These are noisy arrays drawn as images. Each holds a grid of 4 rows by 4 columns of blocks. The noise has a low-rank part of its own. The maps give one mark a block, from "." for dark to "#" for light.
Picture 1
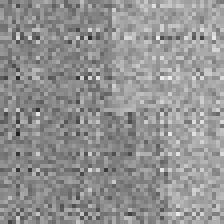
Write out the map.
. . # #
. . # #
. . . #
. . . #
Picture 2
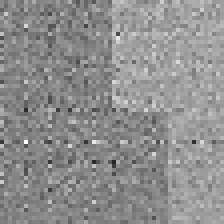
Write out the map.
. . # #
. . # #
. . . #
. . . #
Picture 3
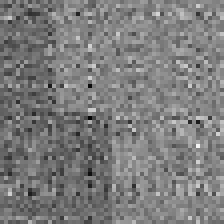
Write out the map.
. # # #
. # # #
. . # #
. . # #
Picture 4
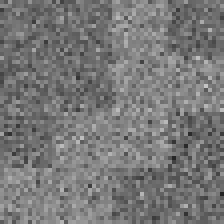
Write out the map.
. . # .
. . # #
. # # .
# # . .
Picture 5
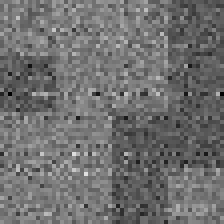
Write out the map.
# # # .
. # # .
# # . .
# # . #
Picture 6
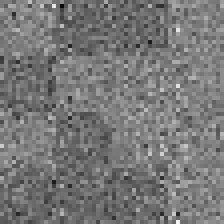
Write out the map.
# . . #
. # # #
# . # #
. . . #
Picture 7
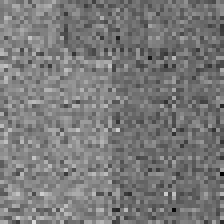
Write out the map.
# . . .
# # . .
# # . .
# # . .
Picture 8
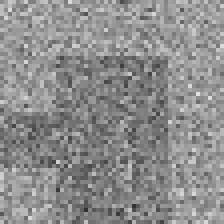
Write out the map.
# # # #
# . . #
. . . #
# . . #
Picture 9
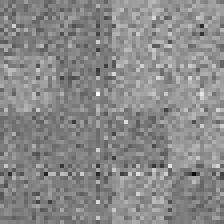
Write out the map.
. . # #
# . # #
. . . #
. . # .
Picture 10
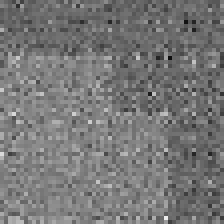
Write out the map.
. . . .
# # . .
# # # .
# # # .
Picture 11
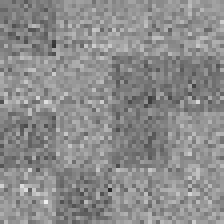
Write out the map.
. # # #
# # . .
. # . #
# . # #
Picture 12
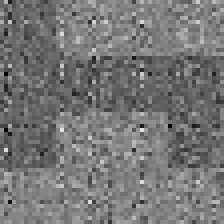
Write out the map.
. # # #
. . . .
. # # .
# # # #
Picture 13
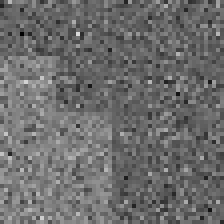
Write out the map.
. . . .
# . . .
# # . .
# # . .
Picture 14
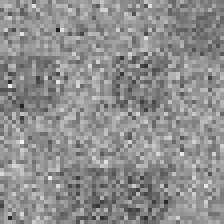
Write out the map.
# # # .
. # . #
# # # #
# . . #
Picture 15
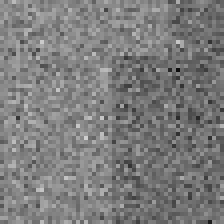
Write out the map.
# # # .
# # . .
# # . .
# # . .
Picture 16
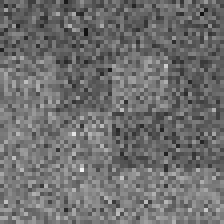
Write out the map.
. . . .
# . # .
# # . .
# # # #
